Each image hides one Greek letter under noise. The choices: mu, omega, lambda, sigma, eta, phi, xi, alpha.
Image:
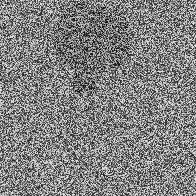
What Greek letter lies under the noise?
phi
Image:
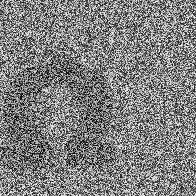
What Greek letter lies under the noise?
omega
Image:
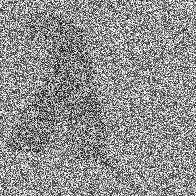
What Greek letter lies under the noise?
lambda
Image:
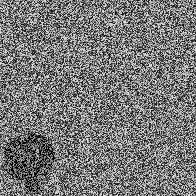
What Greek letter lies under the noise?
phi
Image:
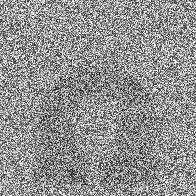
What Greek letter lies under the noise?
omega
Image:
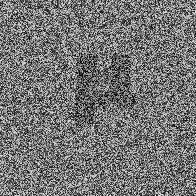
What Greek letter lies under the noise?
mu
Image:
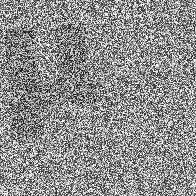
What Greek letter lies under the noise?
mu
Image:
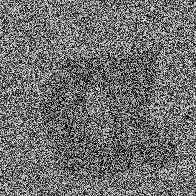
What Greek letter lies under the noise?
alpha
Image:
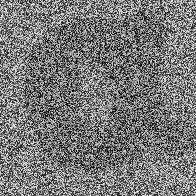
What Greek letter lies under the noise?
alpha
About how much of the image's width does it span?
nearly all
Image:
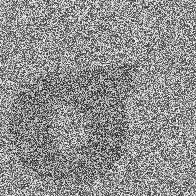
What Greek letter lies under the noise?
sigma
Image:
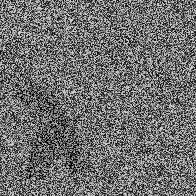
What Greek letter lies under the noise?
lambda
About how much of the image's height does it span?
half
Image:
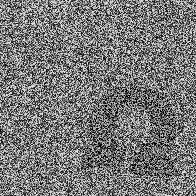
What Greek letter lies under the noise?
omega
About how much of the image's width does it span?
half
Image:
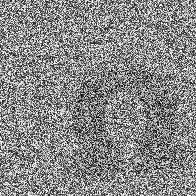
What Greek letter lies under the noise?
omega
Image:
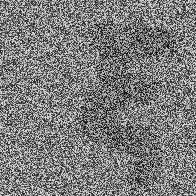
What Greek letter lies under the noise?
xi
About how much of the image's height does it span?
nearly all
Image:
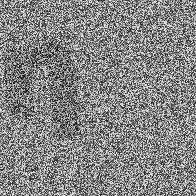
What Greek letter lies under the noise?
eta
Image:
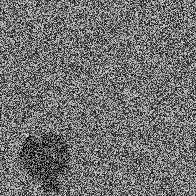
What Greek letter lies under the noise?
phi
